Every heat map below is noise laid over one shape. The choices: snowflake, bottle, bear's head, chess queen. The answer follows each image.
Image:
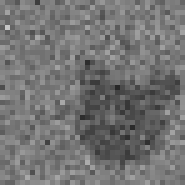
bear's head
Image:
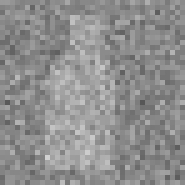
bottle
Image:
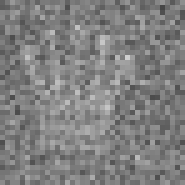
chess queen
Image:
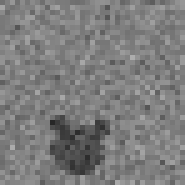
bear's head
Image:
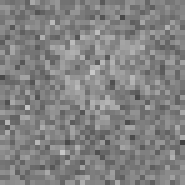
snowflake
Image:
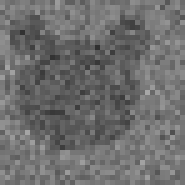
bear's head
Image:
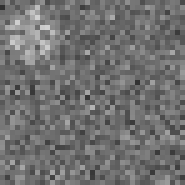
snowflake
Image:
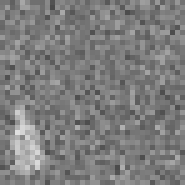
bottle
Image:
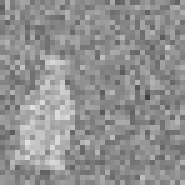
bottle
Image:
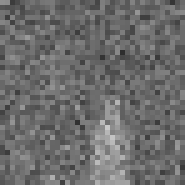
bottle
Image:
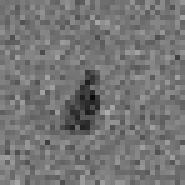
bottle
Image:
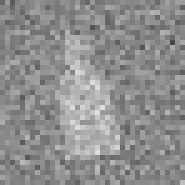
bottle
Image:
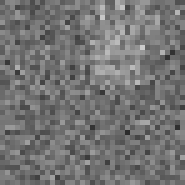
chess queen
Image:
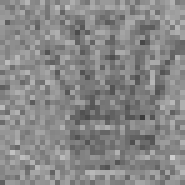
chess queen
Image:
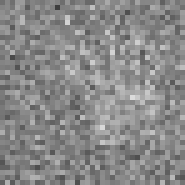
chess queen
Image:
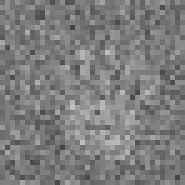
chess queen
